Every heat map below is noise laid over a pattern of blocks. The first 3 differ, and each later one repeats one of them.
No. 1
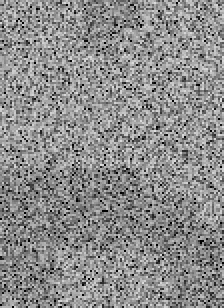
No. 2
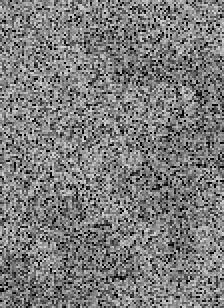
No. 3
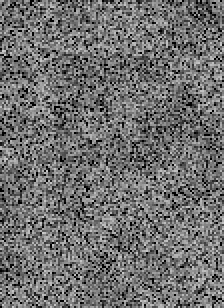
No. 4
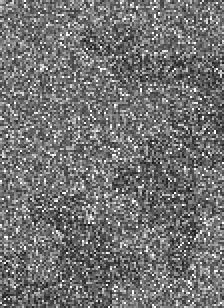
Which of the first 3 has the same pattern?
2
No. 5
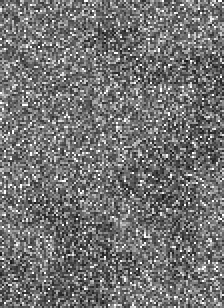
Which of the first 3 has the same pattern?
2
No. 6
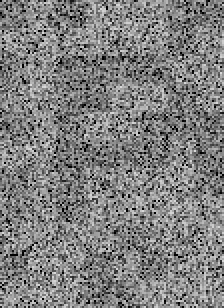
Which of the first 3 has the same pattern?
3
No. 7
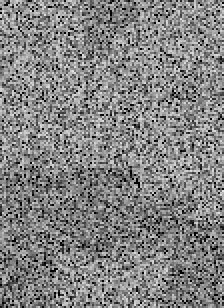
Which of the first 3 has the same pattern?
1
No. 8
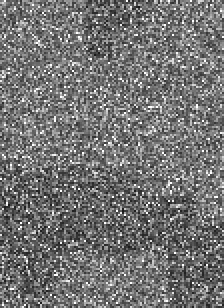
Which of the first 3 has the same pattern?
1
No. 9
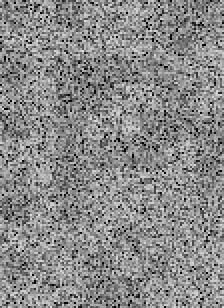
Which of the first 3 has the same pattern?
3
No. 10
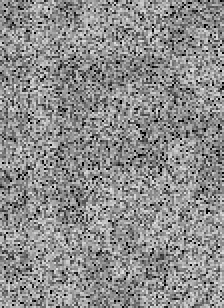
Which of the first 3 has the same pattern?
3
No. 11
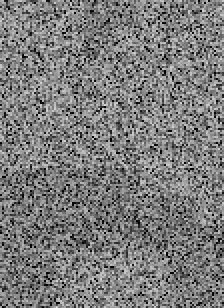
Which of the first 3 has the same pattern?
1
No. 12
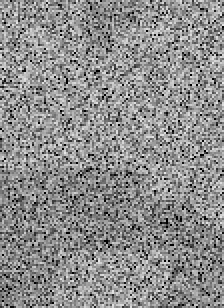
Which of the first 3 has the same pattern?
1
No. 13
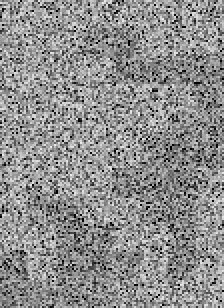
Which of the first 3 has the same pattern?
2
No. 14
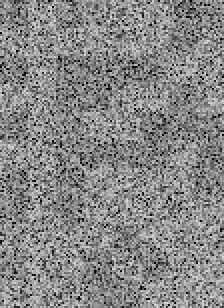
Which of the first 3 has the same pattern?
3
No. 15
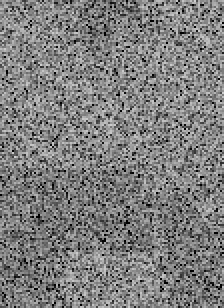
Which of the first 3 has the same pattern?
1
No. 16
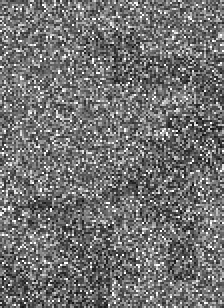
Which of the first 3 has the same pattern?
2
